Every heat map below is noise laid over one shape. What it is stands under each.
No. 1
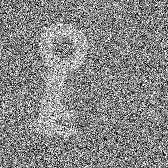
key
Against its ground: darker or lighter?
lighter
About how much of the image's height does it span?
two thirds
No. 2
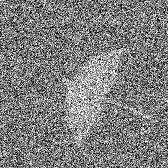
umbrella
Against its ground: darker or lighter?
lighter
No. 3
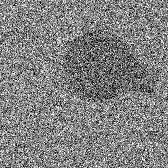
light bulb
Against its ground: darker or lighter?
darker
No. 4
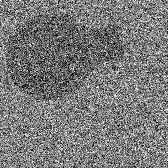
light bulb
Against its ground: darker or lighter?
darker
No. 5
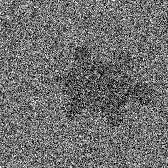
turtle
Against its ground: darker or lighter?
darker
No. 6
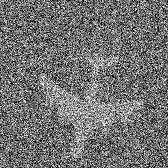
airplane
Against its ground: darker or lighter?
lighter
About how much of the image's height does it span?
two thirds
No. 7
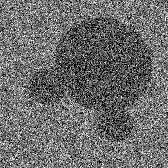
bear's head
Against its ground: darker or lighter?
darker
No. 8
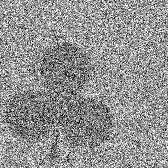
club
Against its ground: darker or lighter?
darker
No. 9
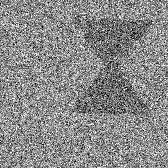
bow tie
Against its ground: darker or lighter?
darker
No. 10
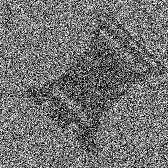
chess rook
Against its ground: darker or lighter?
darker
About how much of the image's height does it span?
nearly all
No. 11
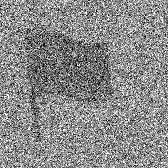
flag
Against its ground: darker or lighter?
darker
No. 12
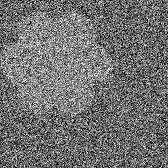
flower
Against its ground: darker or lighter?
lighter
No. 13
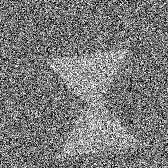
bow tie
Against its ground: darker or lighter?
lighter
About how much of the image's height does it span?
two thirds
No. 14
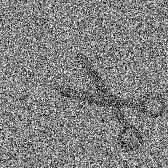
pair of scissors
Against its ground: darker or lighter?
darker
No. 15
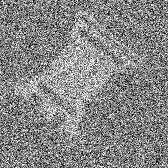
chess rook
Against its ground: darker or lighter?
lighter
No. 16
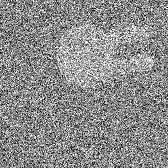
rabbit's head
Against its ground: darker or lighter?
lighter
